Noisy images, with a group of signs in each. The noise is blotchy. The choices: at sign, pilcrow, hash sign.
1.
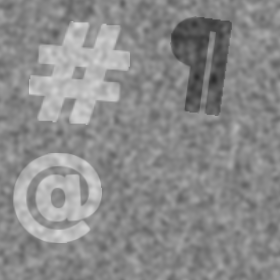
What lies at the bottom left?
at sign
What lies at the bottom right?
nothing
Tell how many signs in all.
3
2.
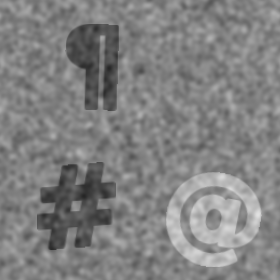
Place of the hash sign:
bottom left
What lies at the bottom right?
at sign
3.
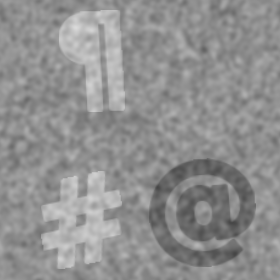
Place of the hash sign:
bottom left
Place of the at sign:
bottom right
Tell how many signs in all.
3
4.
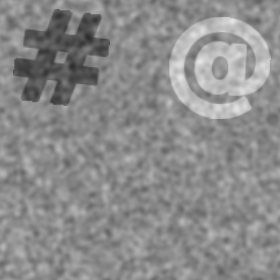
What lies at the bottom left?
nothing
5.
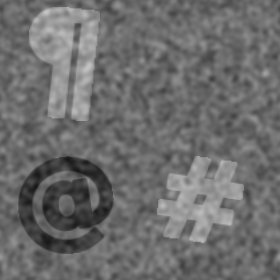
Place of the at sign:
bottom left
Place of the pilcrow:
top left
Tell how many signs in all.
3
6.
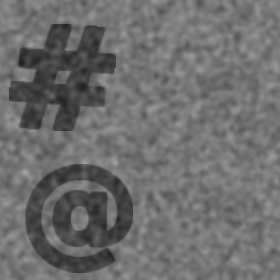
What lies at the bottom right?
nothing
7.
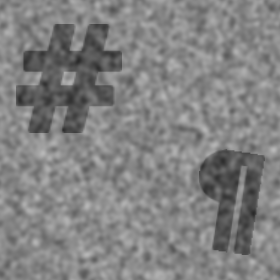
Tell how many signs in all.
2
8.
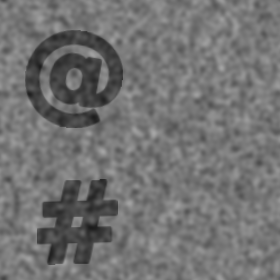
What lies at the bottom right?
nothing
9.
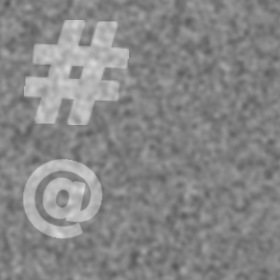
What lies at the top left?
hash sign
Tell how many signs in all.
2
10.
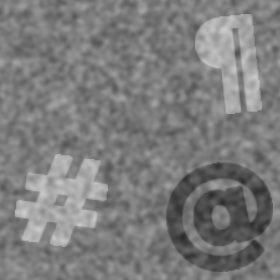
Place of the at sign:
bottom right
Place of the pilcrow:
top right
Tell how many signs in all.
3
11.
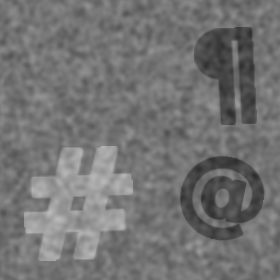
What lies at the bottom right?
at sign
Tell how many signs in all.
3
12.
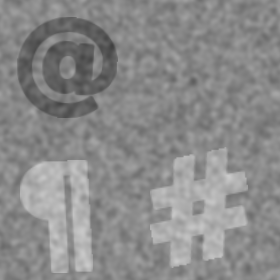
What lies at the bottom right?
hash sign
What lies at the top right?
nothing
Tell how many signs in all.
3
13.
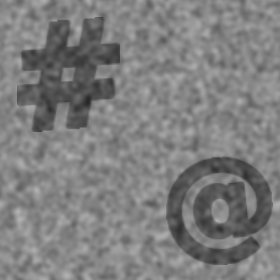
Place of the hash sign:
top left
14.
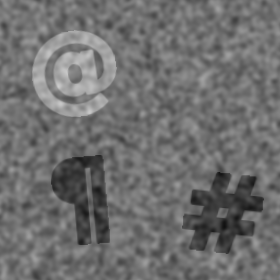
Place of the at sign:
top left
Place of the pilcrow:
bottom left
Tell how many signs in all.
3
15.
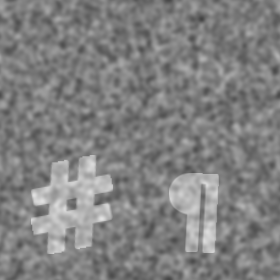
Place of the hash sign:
bottom left
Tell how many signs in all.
2
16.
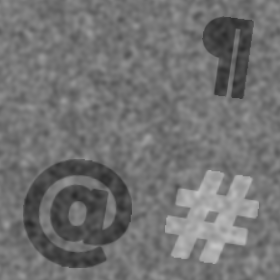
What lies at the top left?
nothing
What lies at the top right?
pilcrow
